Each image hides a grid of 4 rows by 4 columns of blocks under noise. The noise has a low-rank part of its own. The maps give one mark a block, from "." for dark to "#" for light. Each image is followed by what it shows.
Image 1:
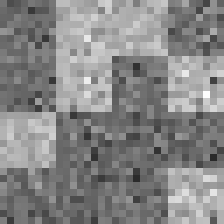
. # # .
. # . #
# . . .
. . . #
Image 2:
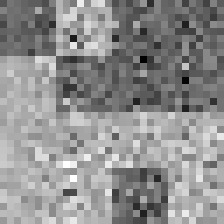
. # . .
# . . .
# # # #
# # . #
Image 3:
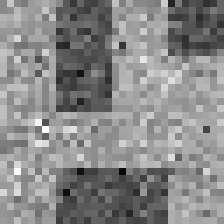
# . # .
# . # #
# # # #
# . . #
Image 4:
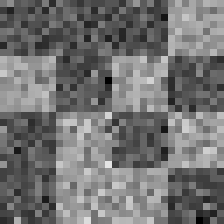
. . . #
# . # .
. # . #
. # # .
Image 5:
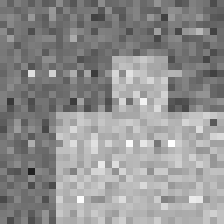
. . . .
. . # .
. # # #
. # # #
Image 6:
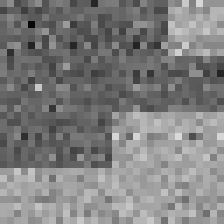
. . . #
. . . .
. . # #
# # # #
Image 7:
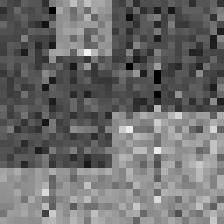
. # . .
. . . .
. . # #
# # # #
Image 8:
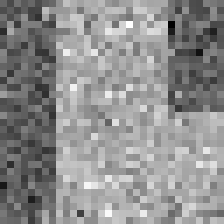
. # # .
. # # .
. # # #
. # # #
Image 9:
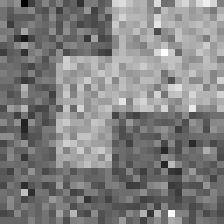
. . # #
. # # #
. # . .
. . . .
